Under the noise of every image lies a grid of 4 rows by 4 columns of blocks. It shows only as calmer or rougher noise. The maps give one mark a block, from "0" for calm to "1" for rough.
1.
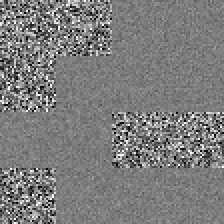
1100
1000
0011
1000
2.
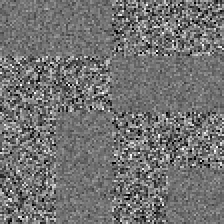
0011
1100
1011
1010
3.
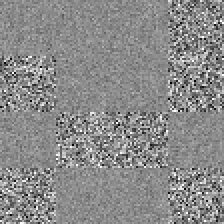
0001
1001
0110
1001
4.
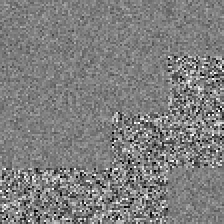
0000
0001
0011
1110
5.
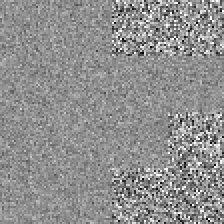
0011
0000
0001
0011
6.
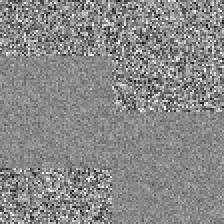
1111
0011
0000
1100
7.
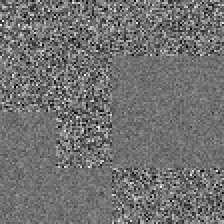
1111
1100
0100
0011
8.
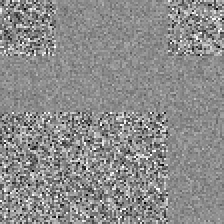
1001
0000
1110
1110
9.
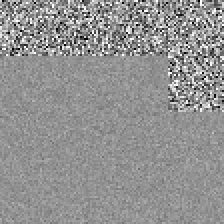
1111
0001
0000
0000
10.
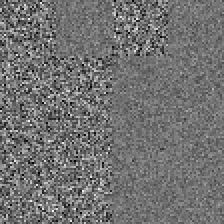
1010
1100
1100
1100
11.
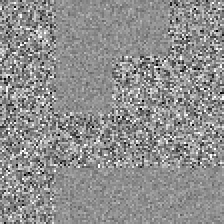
1001
1011
1111
1000
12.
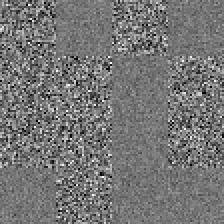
1010
1101
1101
0100
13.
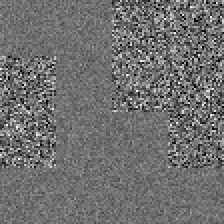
0011
1011
1001
0000
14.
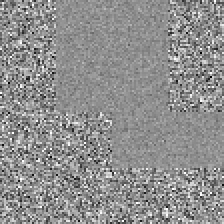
1001
1001
1100
1111
